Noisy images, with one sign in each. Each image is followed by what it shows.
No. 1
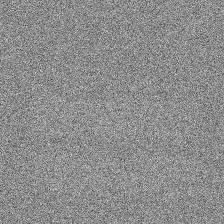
equals sign
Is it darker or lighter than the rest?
lighter
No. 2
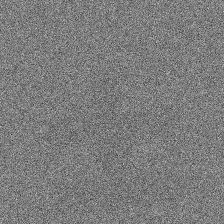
plus-minus sign
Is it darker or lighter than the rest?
darker
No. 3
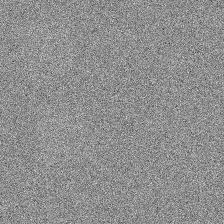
colon
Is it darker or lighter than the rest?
lighter
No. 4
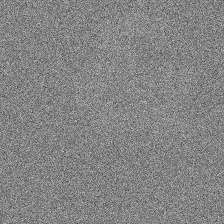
ampersand
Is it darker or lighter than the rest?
lighter
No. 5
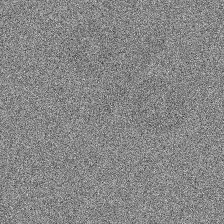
percent sign
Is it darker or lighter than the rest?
darker
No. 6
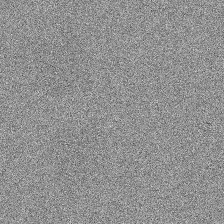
colon
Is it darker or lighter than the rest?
darker
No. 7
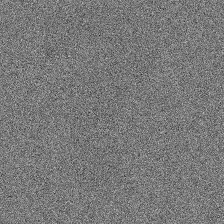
question mark
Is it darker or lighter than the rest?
darker
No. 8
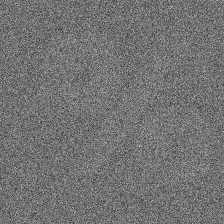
percent sign
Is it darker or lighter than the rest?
lighter
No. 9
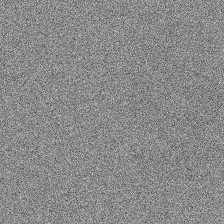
section sign
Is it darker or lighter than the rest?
darker
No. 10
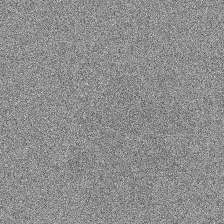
hash sign
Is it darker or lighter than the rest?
darker
